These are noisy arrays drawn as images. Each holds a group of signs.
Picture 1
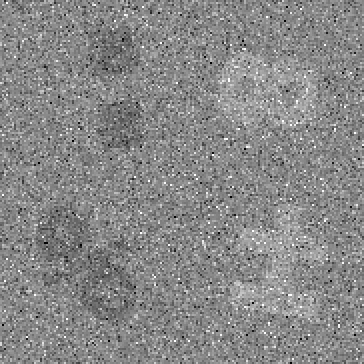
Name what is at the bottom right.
plus-minus sign
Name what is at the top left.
colon
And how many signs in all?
4
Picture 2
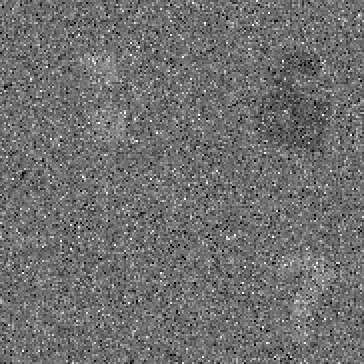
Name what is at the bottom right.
question mark
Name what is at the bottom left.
nothing
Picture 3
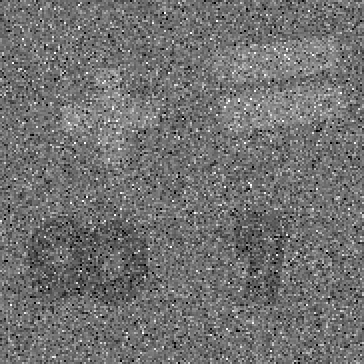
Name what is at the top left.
plus sign
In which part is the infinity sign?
bottom left
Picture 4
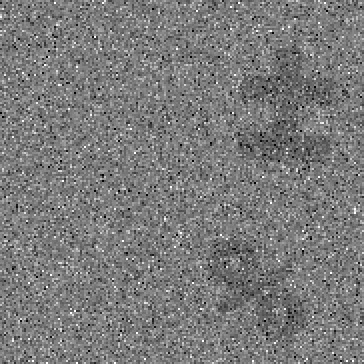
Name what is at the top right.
plus-minus sign
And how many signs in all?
2
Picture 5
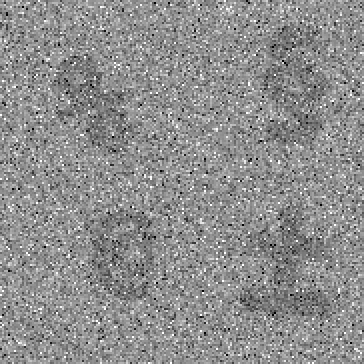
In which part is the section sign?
top right
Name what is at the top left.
percent sign
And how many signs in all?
4
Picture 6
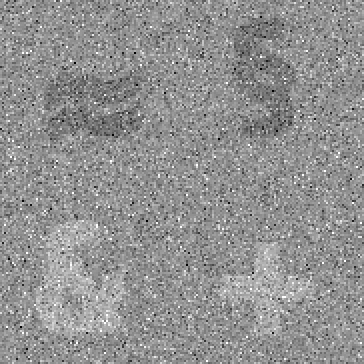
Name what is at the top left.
approximately sign
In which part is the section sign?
top right
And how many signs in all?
4
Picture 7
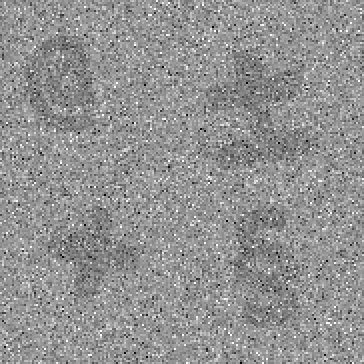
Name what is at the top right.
plus-minus sign
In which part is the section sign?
bottom right
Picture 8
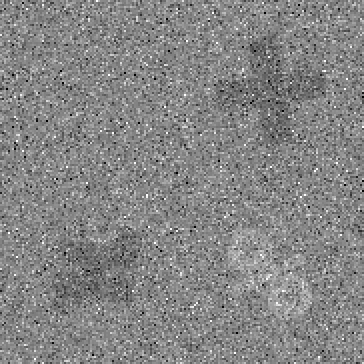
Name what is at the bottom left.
not-equal sign
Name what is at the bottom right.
percent sign
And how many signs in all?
3
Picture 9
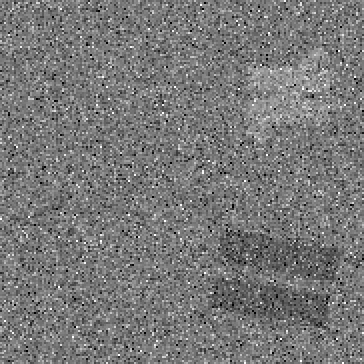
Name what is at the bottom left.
nothing
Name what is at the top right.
not-equal sign
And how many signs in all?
2
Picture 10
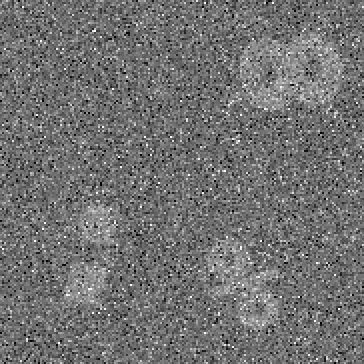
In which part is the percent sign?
bottom right
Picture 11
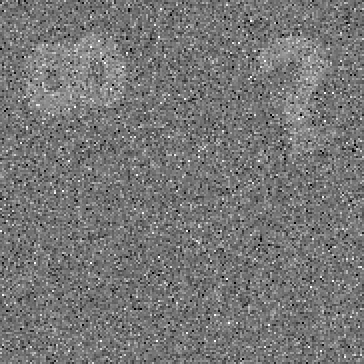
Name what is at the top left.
infinity sign
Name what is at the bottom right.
nothing
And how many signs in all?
2
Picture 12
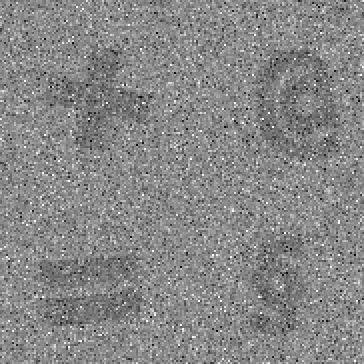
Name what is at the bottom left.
equals sign
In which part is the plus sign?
top left
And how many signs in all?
4
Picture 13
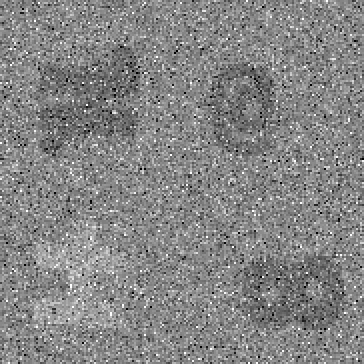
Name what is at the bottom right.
infinity sign
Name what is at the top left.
not-equal sign
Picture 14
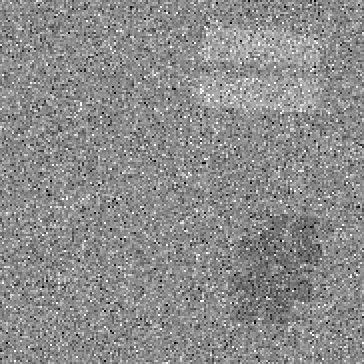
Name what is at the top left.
nothing
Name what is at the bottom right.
hash sign
